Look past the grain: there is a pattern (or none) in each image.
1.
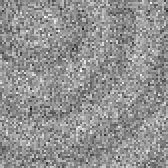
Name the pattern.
rings round one point
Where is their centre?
top left
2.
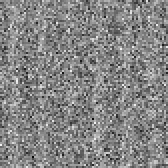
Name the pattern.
vertical stripes
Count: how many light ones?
6
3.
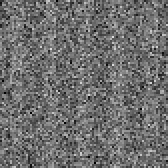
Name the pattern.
vertical stripes
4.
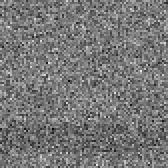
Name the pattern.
one horizontal stripe
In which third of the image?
bottom
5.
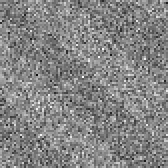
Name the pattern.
diagonal stripes
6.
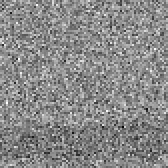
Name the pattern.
one horizontal stripe
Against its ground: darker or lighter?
darker
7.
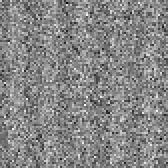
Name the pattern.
vertical stripes
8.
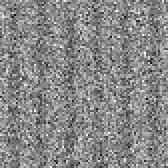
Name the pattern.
vertical stripes
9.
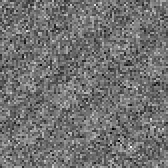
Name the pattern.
diagonal stripes
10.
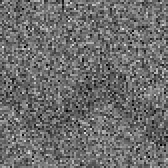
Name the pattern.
a wavy band
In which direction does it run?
left to right
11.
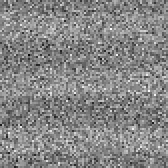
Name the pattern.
horizontal stripes
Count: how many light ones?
3
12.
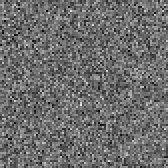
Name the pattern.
only noise
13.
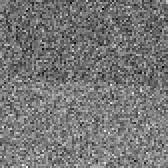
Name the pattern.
a sharp edge
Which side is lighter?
bottom
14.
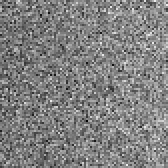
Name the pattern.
a smooth slope
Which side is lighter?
right
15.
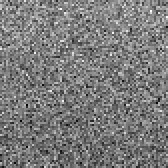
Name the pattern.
a smooth slope
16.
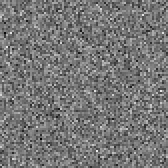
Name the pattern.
only noise
